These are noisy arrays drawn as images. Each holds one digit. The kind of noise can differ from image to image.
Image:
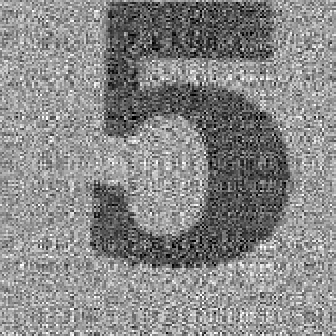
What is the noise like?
low rank plus noise
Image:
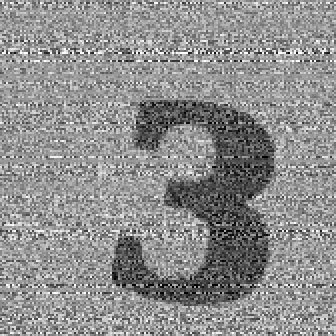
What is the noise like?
rows of uneven size
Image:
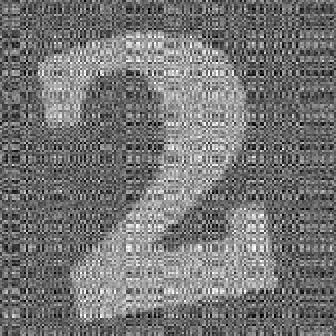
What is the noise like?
low rank plus noise
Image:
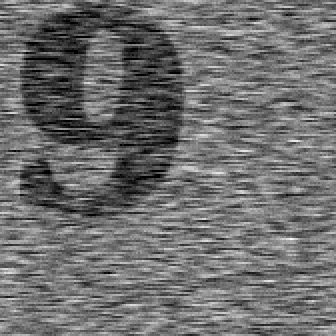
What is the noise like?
streaked along the rows
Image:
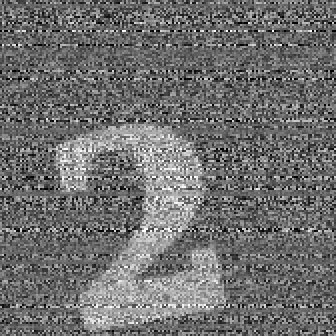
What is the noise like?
rows of uneven size
